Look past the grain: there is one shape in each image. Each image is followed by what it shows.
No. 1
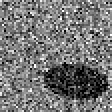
dark ellipse
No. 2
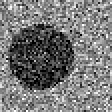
dark disc
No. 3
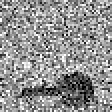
dark lollipop
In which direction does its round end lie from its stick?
right
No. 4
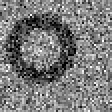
dark ring
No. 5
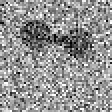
dark dumbbell
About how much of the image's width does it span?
two thirds
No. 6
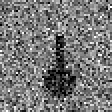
dark lollipop
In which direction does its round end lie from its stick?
down
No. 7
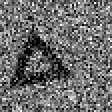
dark triangle frame
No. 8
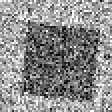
dark square
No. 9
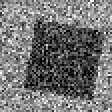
dark square
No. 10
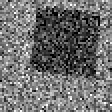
dark square
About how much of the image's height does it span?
two thirds
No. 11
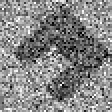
dark square with a notch
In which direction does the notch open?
down and left
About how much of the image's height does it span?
nearly all
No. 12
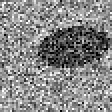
dark ellipse
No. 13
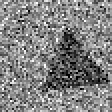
dark triangle
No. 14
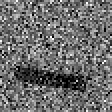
dark bar
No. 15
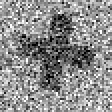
dark cross
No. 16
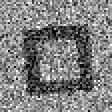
dark square frame
